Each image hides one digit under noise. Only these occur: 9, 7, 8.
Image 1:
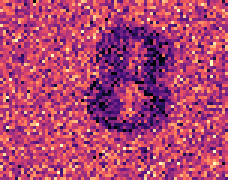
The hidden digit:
8
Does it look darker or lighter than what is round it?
darker
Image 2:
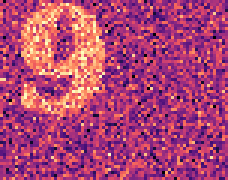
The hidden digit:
9
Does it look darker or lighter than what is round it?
lighter
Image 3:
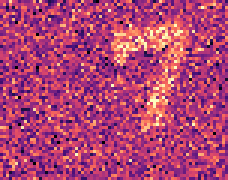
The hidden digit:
7
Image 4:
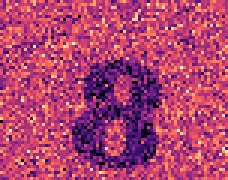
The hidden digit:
8
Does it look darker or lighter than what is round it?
darker
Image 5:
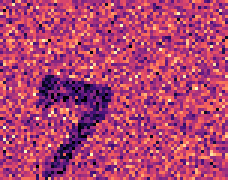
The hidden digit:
7
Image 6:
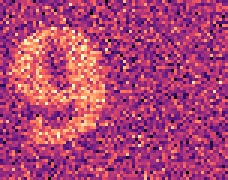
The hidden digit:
9
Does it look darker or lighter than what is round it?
lighter
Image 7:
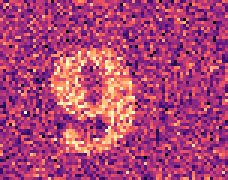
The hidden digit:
9
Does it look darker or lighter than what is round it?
lighter
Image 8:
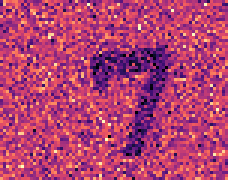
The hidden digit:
7
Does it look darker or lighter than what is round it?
darker
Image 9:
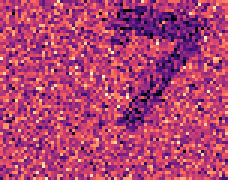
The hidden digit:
7
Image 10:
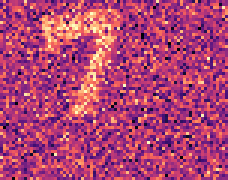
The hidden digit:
7
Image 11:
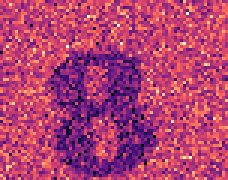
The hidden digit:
8
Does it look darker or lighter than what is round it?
darker
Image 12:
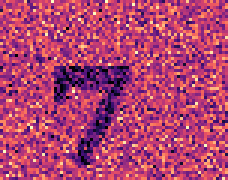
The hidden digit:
7
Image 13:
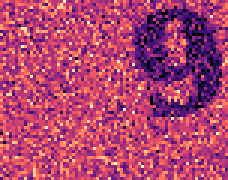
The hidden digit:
9
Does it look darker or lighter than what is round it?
darker
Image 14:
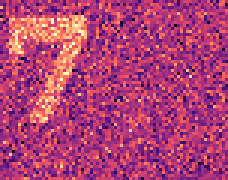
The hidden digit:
7
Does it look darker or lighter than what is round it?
lighter
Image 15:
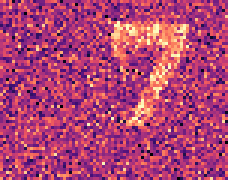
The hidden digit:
7
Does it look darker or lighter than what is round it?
lighter
